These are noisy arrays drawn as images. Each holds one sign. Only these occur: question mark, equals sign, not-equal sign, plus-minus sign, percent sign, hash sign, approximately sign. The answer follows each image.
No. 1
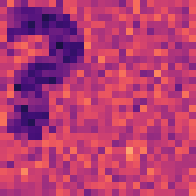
dark question mark
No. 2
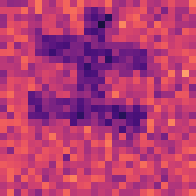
dark plus-minus sign
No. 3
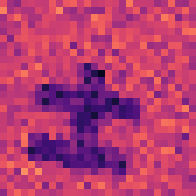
dark plus-minus sign
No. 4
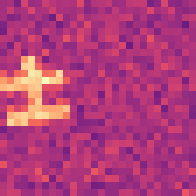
light plus-minus sign, middle left
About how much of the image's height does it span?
a third
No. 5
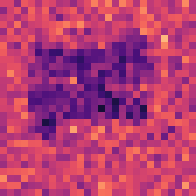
dark not-equal sign
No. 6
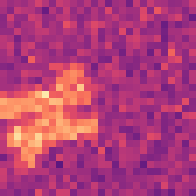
light not-equal sign
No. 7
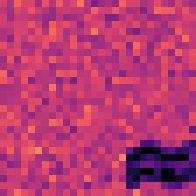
dark approximately sign, bottom right
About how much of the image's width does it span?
a third
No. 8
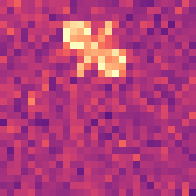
light percent sign, top middle
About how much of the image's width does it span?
a third
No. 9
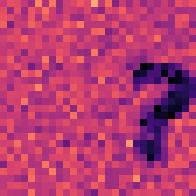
dark question mark
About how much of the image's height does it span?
half
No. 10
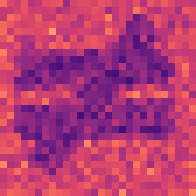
dark not-equal sign
